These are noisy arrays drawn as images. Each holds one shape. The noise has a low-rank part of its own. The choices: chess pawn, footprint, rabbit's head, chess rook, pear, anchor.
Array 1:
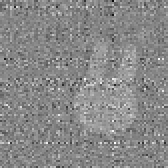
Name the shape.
rabbit's head
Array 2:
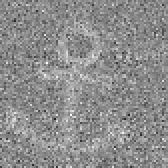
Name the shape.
anchor
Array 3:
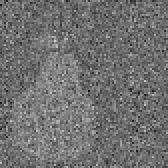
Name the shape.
pear
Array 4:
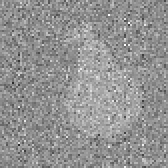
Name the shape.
pear
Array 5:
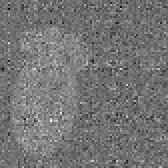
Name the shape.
footprint
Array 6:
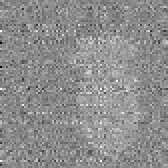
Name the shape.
footprint
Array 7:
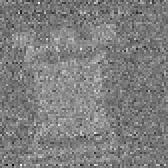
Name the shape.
chess rook
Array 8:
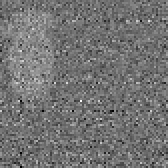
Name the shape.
footprint
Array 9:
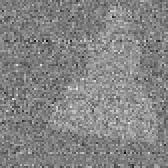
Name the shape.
chess pawn
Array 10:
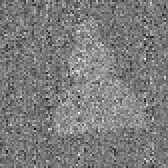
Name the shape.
chess pawn
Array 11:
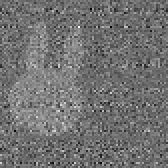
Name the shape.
rabbit's head
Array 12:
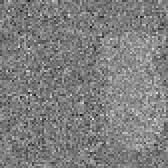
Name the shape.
footprint
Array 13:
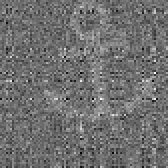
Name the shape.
anchor
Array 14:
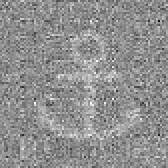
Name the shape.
anchor
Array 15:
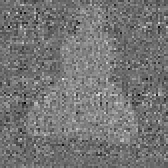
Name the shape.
chess pawn
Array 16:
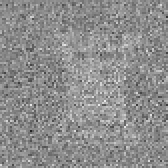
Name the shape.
chess rook
